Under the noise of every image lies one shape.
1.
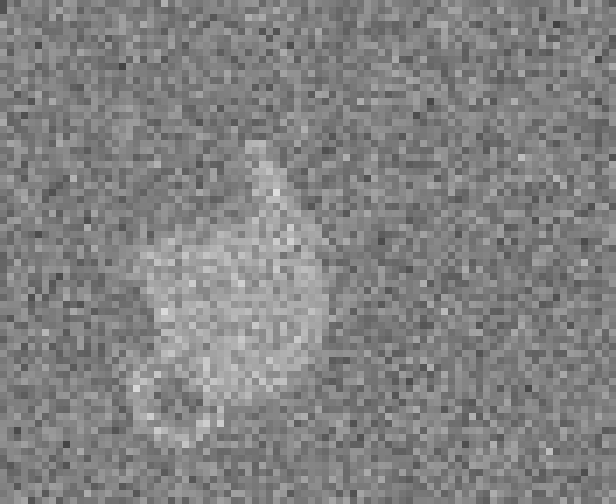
teapot
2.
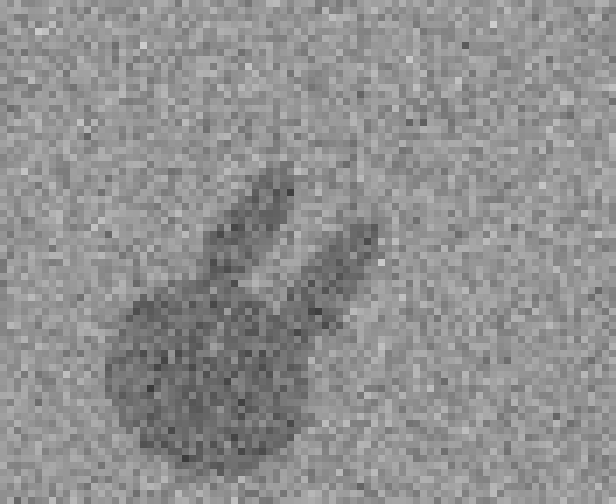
rabbit's head
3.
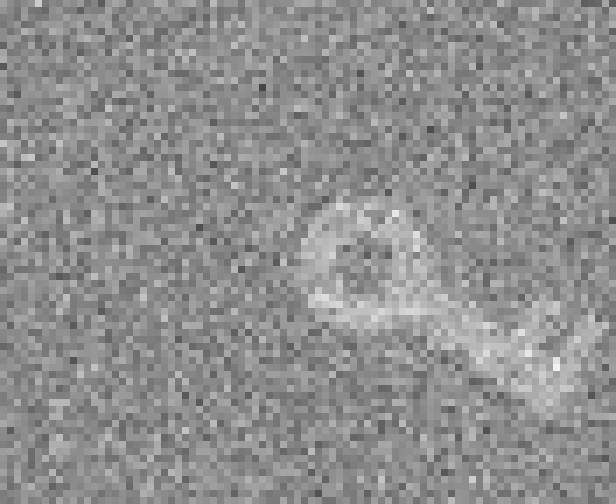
key
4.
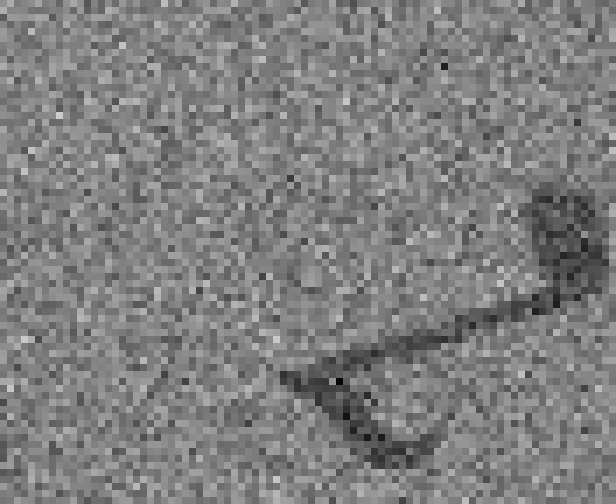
musical note
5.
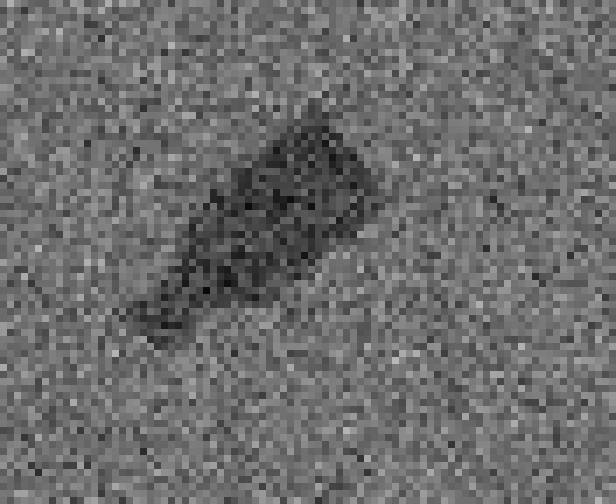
bottle
